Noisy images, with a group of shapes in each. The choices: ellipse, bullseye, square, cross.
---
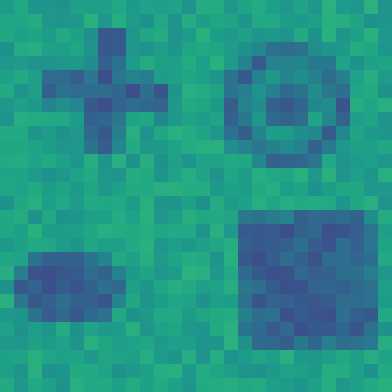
top left: cross; top right: bullseye; bottom left: ellipse; bottom right: square
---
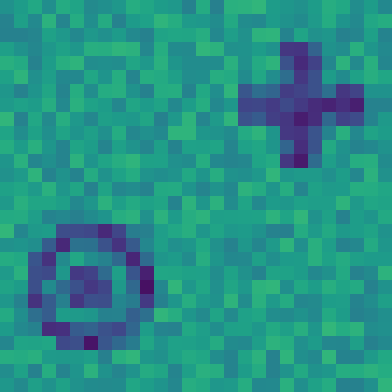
top right: cross; bottom left: bullseye
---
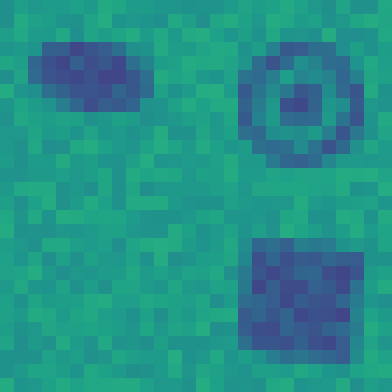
top left: ellipse; top right: bullseye; bottom right: square
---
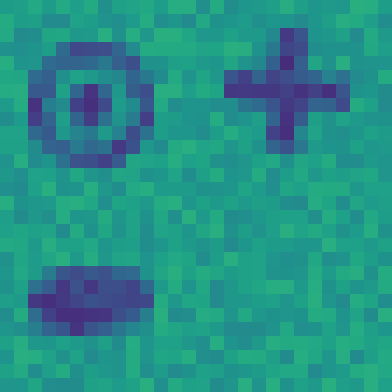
top left: bullseye; top right: cross; bottom left: ellipse
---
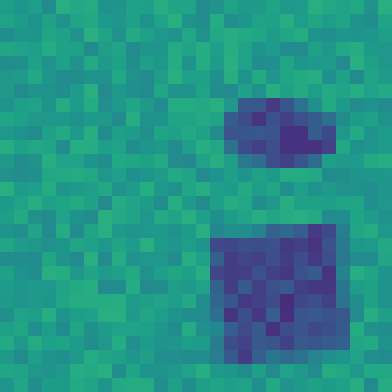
top right: ellipse; bottom right: square
